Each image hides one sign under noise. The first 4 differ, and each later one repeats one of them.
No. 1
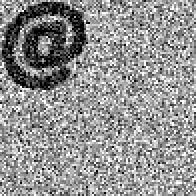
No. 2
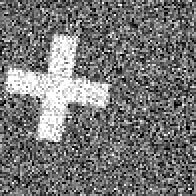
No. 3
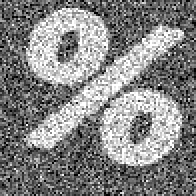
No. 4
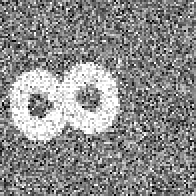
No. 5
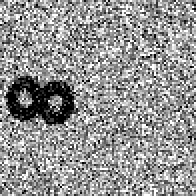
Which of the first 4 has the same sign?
4
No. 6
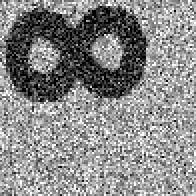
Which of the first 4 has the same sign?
4
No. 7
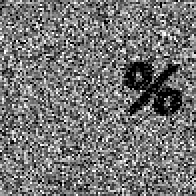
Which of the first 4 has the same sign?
3
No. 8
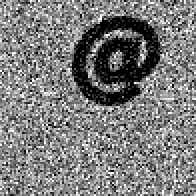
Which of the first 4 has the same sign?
1
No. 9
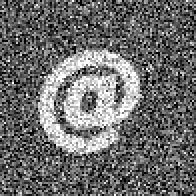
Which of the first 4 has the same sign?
1
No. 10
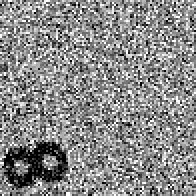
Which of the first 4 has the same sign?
4
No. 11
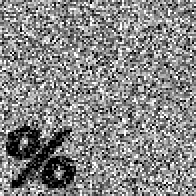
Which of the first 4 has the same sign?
3
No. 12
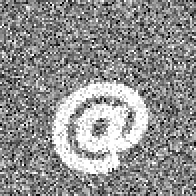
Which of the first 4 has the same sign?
1
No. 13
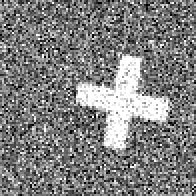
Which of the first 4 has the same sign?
2
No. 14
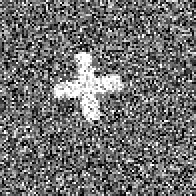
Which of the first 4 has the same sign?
2
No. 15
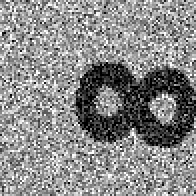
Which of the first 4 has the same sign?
4
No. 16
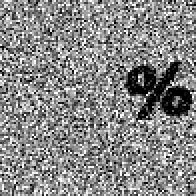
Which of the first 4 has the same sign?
3
